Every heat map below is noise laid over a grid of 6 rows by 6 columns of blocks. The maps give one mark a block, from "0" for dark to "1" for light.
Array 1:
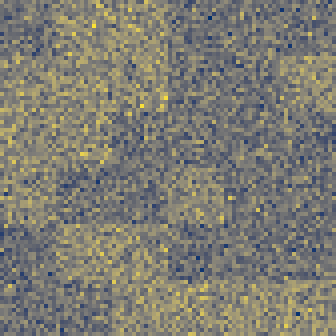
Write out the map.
0 1 1 0 0 0
1 1 1 0 0 1
1 1 0 0 0 0
1 0 0 1 0 0
0 1 1 0 0 0
0 0 1 1 1 1
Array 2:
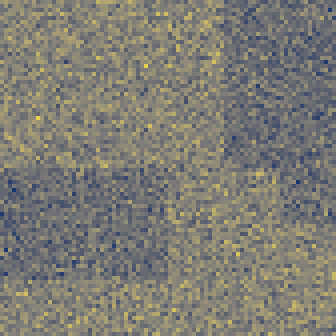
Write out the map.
1 1 1 1 0 0
1 1 1 1 0 0
1 1 1 1 0 0
0 0 0 1 1 0
0 0 0 1 1 1
1 1 1 1 1 1
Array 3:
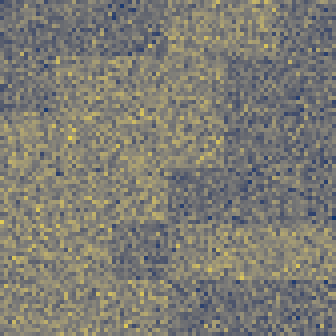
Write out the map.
0 0 0 1 1 0
0 1 1 1 0 0
1 1 1 1 0 0
1 1 1 0 0 0
1 1 0 1 1 1
1 1 1 0 0 0
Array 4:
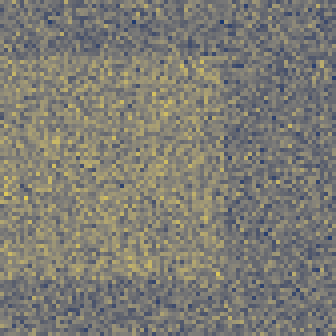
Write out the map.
0 0 0 0 0 0
1 1 1 1 0 0
1 1 1 1 0 0
1 1 1 1 0 0
1 1 1 1 0 0
0 0 0 0 0 0
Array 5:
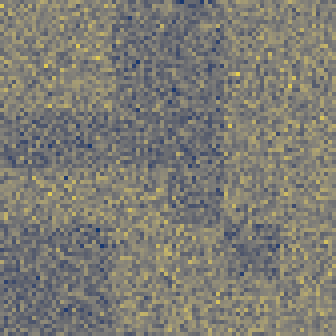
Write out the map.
1 1 0 0 1 1
1 1 0 0 1 1
0 0 0 0 1 1
1 1 1 0 1 1
0 0 1 1 0 1
0 0 1 1 1 1
